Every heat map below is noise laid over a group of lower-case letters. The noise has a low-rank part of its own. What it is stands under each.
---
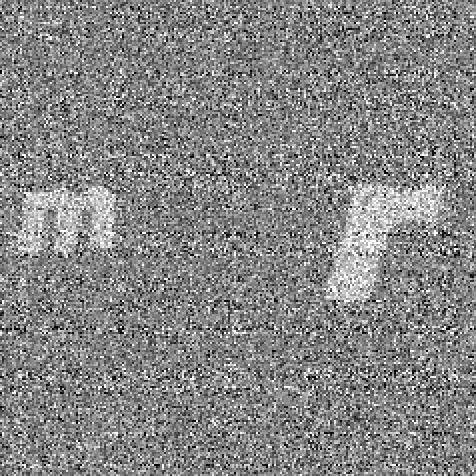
middle left: light m; middle right: light r
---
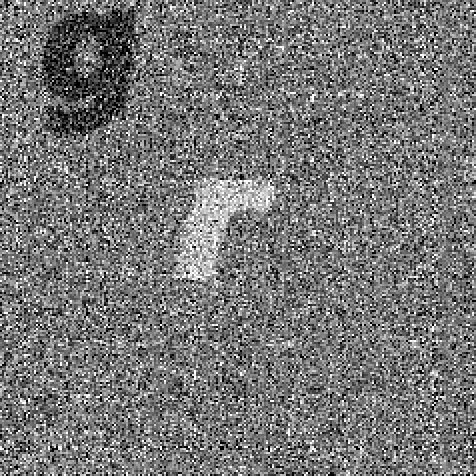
top left: dark g; centre: light r
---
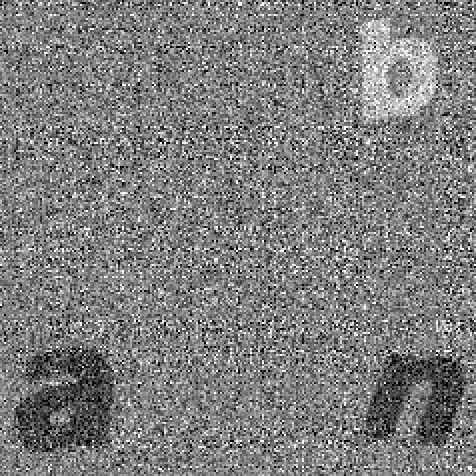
top right: light b; bottom left: dark a; bottom right: dark n
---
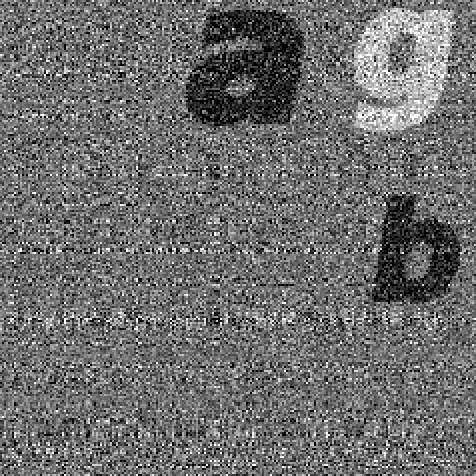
top middle: dark a; top right: light g; middle right: dark b
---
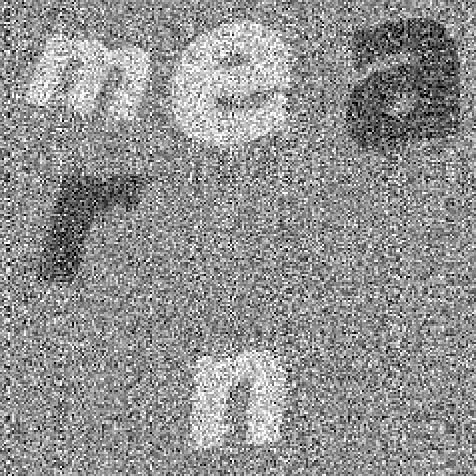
top left: light m; top middle: light e; top right: dark a; middle left: dark r; bottom middle: light n
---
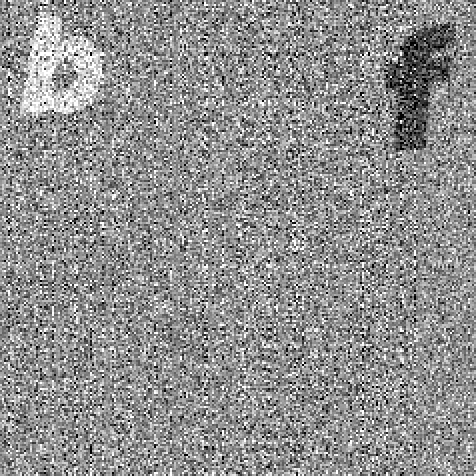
top left: light b; top right: dark f
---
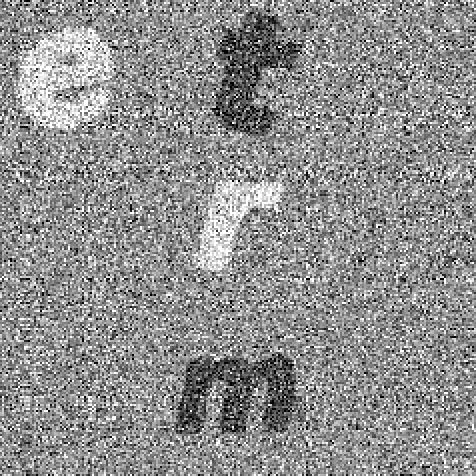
top left: light e; top middle: dark t; centre: light r; bottom middle: dark m
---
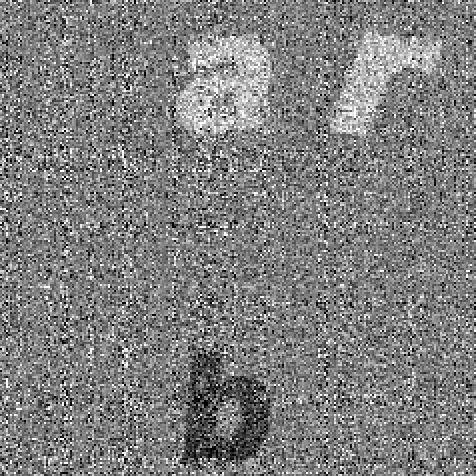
top middle: light a; top right: light r; bottom middle: dark b
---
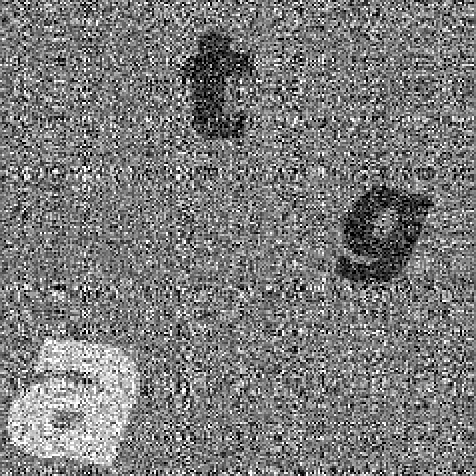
top middle: dark t; middle right: dark g; bottom left: light a
